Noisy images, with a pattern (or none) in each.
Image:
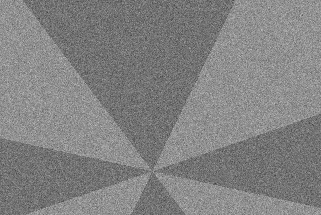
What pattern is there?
spokes from one point
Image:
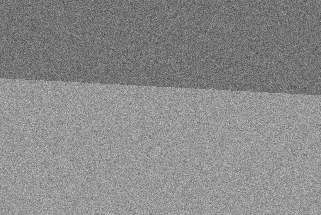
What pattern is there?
a sharp edge
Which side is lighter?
bottom
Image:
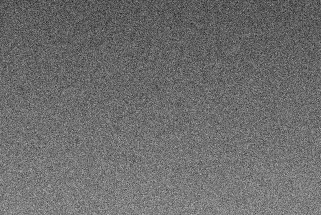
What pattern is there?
a smooth slope
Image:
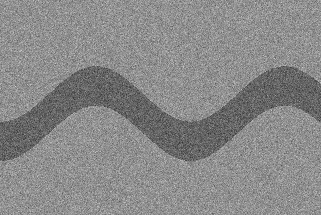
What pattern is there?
a wavy band
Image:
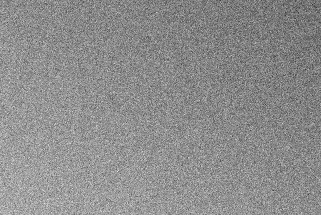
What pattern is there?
a smooth slope
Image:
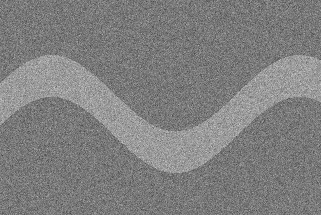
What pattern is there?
a wavy band
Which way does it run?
left to right
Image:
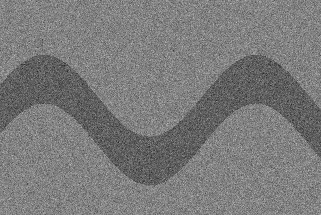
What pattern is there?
a wavy band
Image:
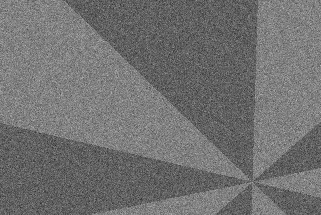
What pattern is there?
spokes from one point
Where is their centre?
bottom right
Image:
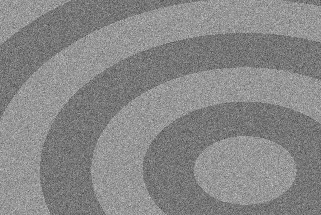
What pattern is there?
rings round one point
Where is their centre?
bottom right
